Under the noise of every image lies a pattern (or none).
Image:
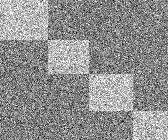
blocks along the diagonal
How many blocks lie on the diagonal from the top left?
4
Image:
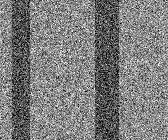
bands of columns
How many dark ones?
2
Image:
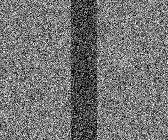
one band of columns
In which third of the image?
middle
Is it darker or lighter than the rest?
darker
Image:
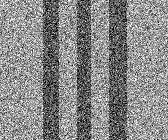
bands of columns
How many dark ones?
3
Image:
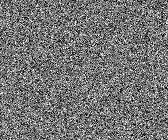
only noise
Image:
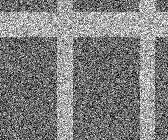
bands of rows crossing bands of columns
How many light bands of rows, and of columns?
1 and 2
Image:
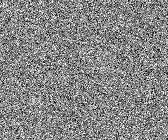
only noise
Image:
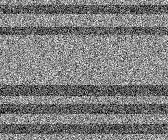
bands of rows
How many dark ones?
5
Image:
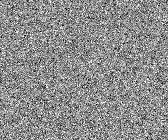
only noise
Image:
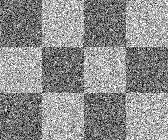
a checkerboard
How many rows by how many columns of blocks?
3 by 4
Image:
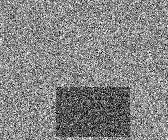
one block
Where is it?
bottom middle
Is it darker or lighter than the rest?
darker
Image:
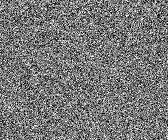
only noise
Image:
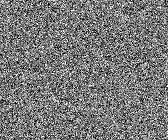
only noise
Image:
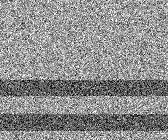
bands of rows
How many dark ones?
2
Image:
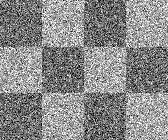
a checkerboard
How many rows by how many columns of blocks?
3 by 4
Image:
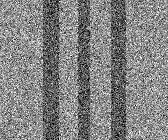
bands of columns
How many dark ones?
3
